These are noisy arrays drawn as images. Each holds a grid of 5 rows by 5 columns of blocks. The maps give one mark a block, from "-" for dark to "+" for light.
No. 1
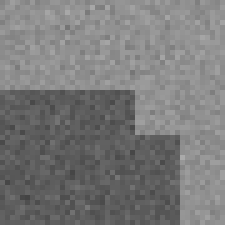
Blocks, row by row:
+ + + + +
+ + + + +
- - - + +
- - - - +
- - - - +
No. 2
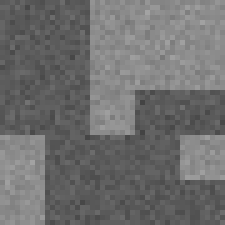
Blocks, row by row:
- - + + +
- - + + +
- - + - -
+ - - - +
+ - - - -
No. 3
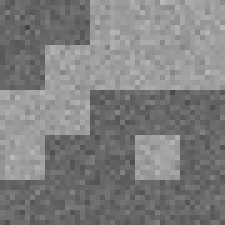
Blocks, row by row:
- - + + +
- + + + +
+ + - - -
+ - - + -
- - - - -
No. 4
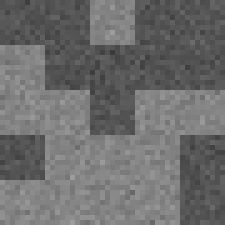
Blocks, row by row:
- - + - -
+ - - - -
+ + - + +
- + + + -
+ + + + -
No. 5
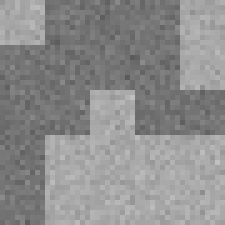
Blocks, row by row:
+ - - - +
- - - - +
- - + - -
- + + + +
- + + + +
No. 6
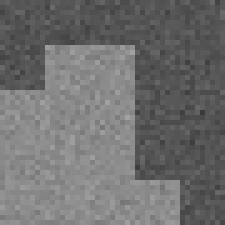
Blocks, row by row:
- - - - -
- + + - -
+ + + - -
+ + + - -
+ + + + -
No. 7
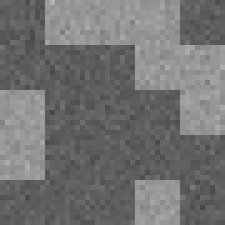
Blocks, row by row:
- + + + -
- - - + +
+ - - - +
+ - - - -
- - - + -
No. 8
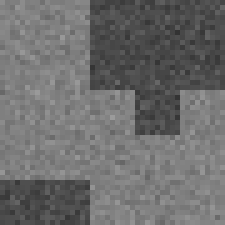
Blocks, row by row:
+ + - - -
+ + - - -
+ + + - +
+ + + + +
- - + + +
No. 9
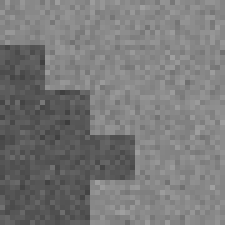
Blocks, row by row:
+ + + + +
- + + + +
- - + + +
- - - + +
- - + + +
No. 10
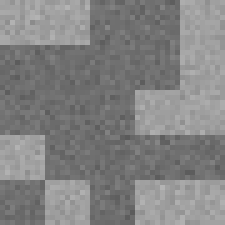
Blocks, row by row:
+ + - - +
- - - - +
- - - + +
+ - - - -
- + - + +
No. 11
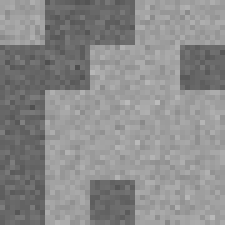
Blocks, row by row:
+ - - + +
- - + + -
- + + + +
- + + + +
- + - + +
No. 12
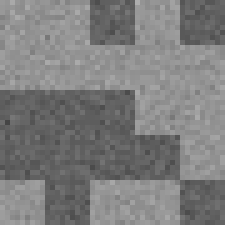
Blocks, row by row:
+ + - + -
+ + + + +
- - - + +
- - - - +
+ - + + -
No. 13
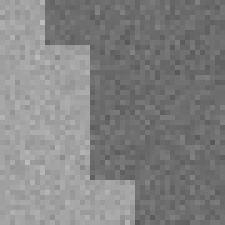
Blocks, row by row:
+ - - - -
+ + - - -
+ + - - -
+ + - - -
+ + + - -
